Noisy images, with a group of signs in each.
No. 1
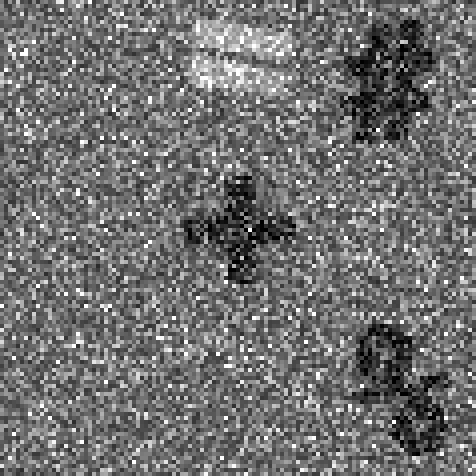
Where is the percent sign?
bottom right
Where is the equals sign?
top middle
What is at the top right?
hash sign
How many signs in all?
4
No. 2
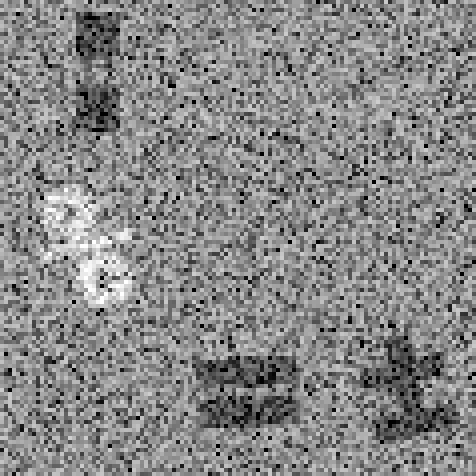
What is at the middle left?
percent sign
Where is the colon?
top left
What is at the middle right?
nothing
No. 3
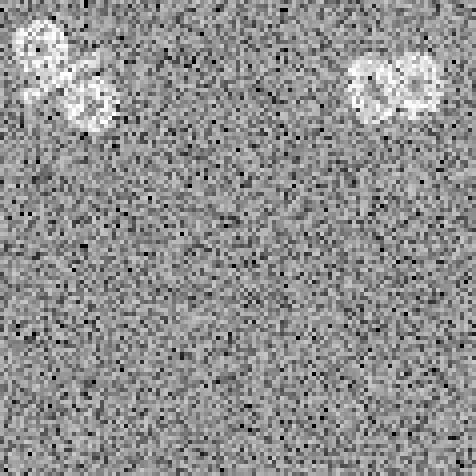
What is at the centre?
nothing
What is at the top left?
percent sign
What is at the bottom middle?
nothing
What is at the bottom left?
nothing
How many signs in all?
2
